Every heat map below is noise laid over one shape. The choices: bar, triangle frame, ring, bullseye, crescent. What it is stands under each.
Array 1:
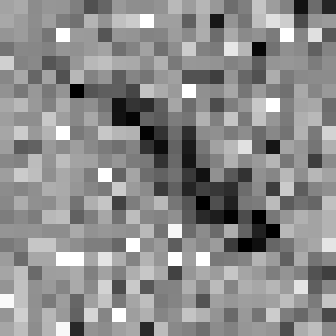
bar
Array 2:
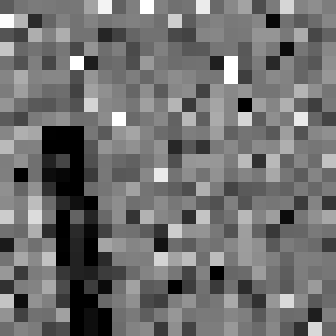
bar
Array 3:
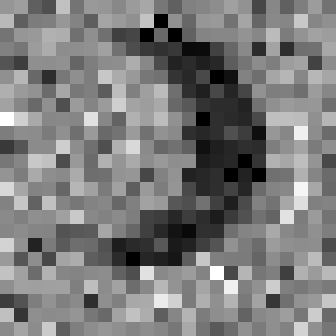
crescent
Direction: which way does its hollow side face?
left
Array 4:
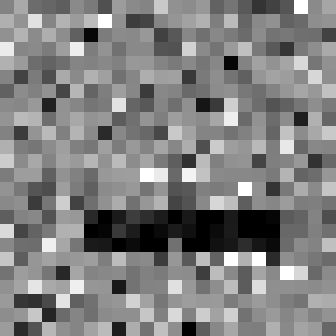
bar
